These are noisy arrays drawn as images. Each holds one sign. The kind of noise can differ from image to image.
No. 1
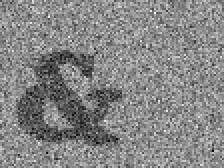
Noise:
independent entries
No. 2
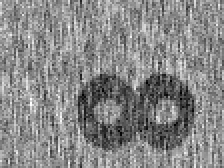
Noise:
streaked along the columns
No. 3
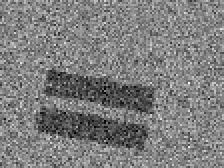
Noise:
low rank plus noise
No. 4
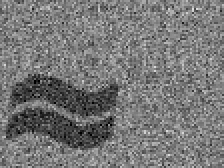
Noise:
low rank plus noise
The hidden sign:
approximately sign
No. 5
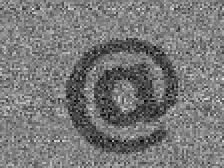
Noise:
rows of uneven size
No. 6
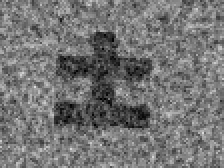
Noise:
blotchy
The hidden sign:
plus-minus sign
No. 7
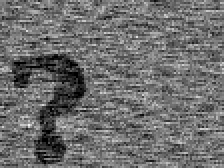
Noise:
streaked along the rows
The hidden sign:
question mark
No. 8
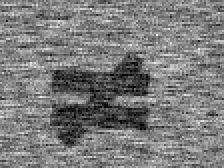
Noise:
streaked along the rows
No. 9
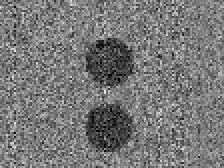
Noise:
columns of uneven size
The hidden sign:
colon
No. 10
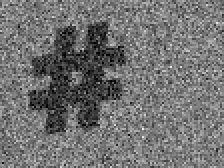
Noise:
independent entries
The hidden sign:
hash sign
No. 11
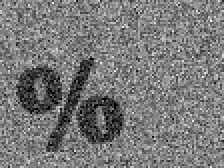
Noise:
independent entries
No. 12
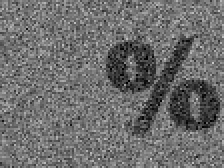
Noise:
low rank plus noise
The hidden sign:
percent sign
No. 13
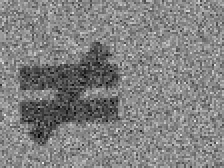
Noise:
independent entries
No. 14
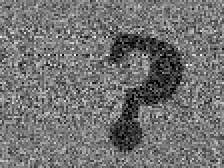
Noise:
rows of uneven size
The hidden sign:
question mark
